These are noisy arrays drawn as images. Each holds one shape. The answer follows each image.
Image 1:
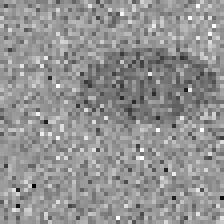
ellipse
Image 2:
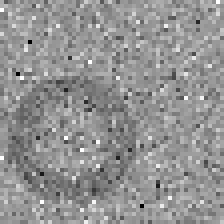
ring
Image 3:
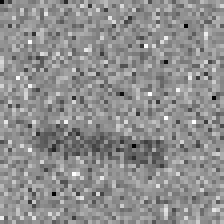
bar
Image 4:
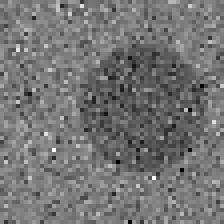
disc
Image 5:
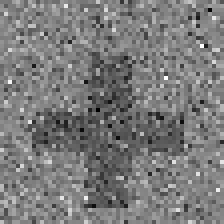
cross
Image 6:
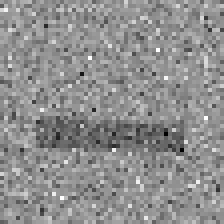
bar
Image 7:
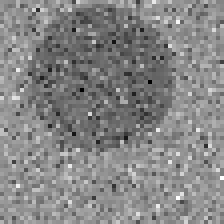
disc
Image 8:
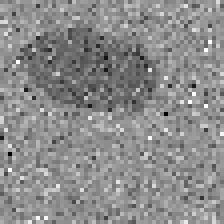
ellipse
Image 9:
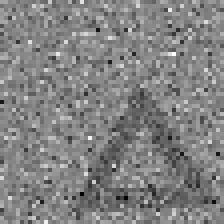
triangle frame
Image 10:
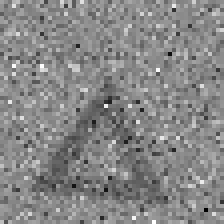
triangle frame
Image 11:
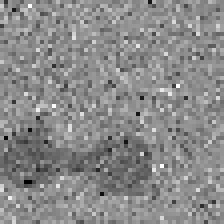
dumbbell
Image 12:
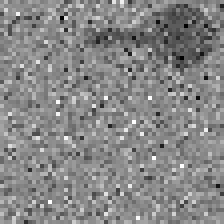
lollipop
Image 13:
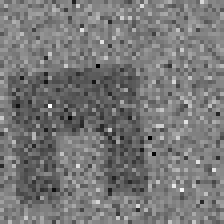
square with a notch
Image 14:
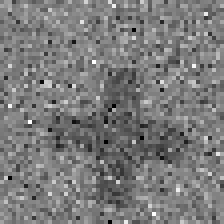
cross
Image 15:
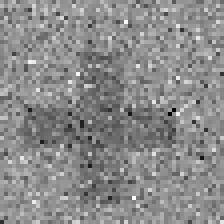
cross
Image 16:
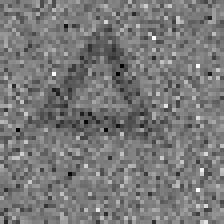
triangle frame
